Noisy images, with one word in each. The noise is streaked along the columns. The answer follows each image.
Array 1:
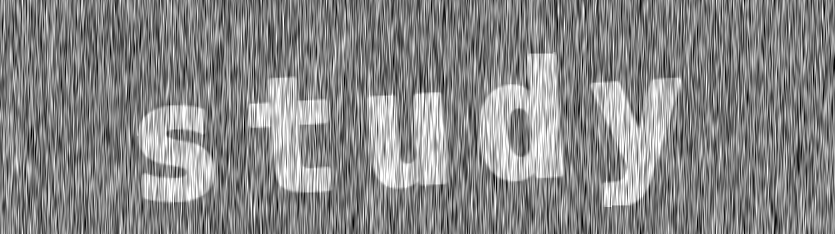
study
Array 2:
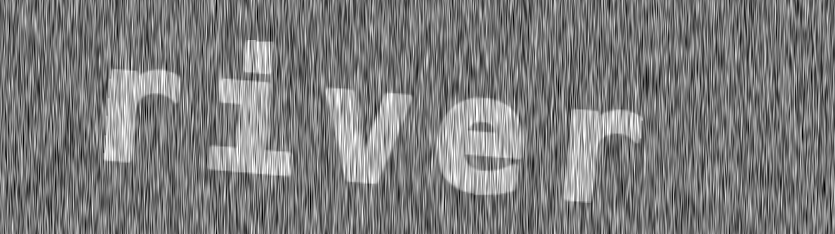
river
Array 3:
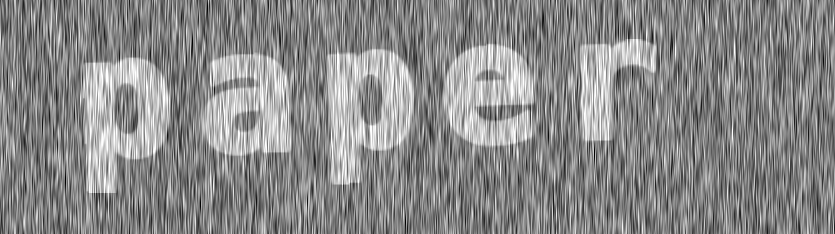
paper
